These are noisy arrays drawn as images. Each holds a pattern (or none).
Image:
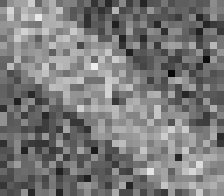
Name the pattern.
a diagonal band
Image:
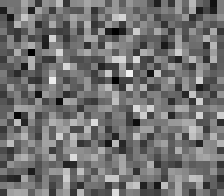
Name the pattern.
only noise
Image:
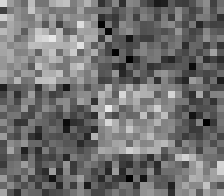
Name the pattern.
blocks along the diagonal
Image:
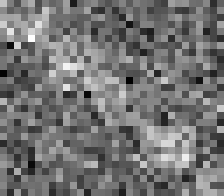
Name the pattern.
blocks along the diagonal
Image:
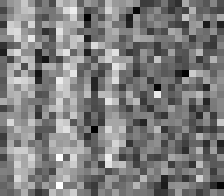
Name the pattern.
bands of columns
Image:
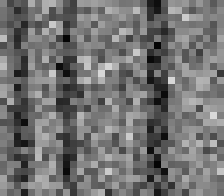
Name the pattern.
bands of columns
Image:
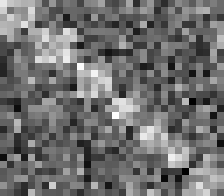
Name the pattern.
blocks along the diagonal
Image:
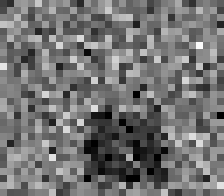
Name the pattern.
one block
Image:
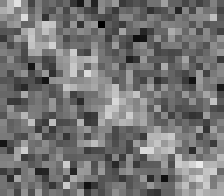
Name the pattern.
blocks along the diagonal
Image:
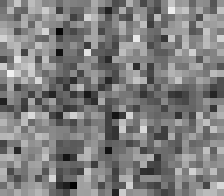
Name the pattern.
bands of rows crossing bands of columns
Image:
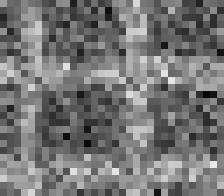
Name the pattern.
bands of rows crossing bands of columns
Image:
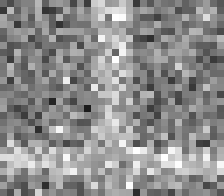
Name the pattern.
bands of rows crossing bands of columns
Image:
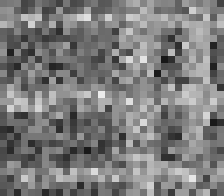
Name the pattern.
bands of rows crossing bands of columns
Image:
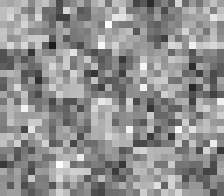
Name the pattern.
a checkerboard
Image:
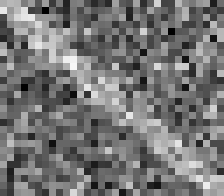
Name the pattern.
a diagonal band
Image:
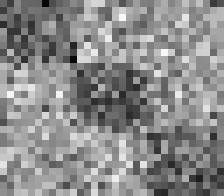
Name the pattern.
blocks along the diagonal
